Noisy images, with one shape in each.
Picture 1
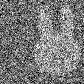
rabbit's head
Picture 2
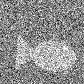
fish
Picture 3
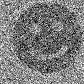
smiling face
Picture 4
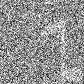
musical note
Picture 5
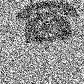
telephone
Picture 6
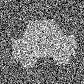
car
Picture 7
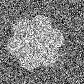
flower
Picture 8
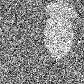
footprint
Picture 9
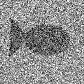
fish
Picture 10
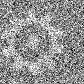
gear
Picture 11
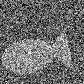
fish
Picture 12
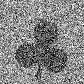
club
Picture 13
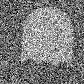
ghost
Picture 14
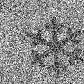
snowflake
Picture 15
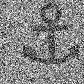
anchor
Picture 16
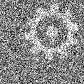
gear
